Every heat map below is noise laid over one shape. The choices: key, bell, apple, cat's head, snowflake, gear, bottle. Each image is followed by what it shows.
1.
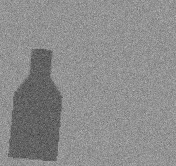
bottle
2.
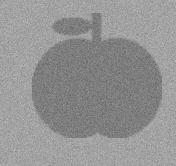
apple
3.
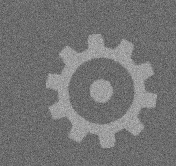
gear
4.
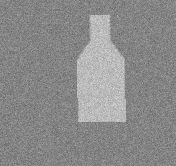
bottle
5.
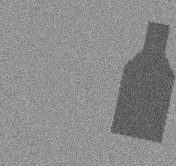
bottle
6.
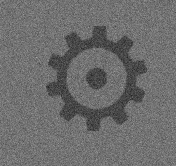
gear
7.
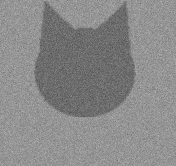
cat's head
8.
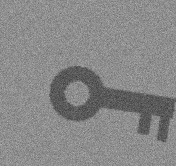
key
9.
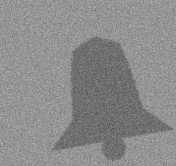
bell
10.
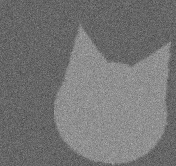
cat's head
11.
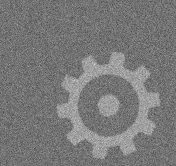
gear
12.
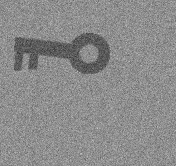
key
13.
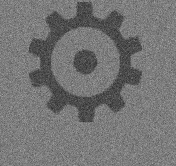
gear
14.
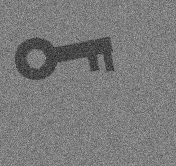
key
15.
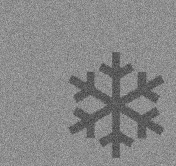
snowflake
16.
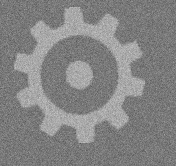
gear
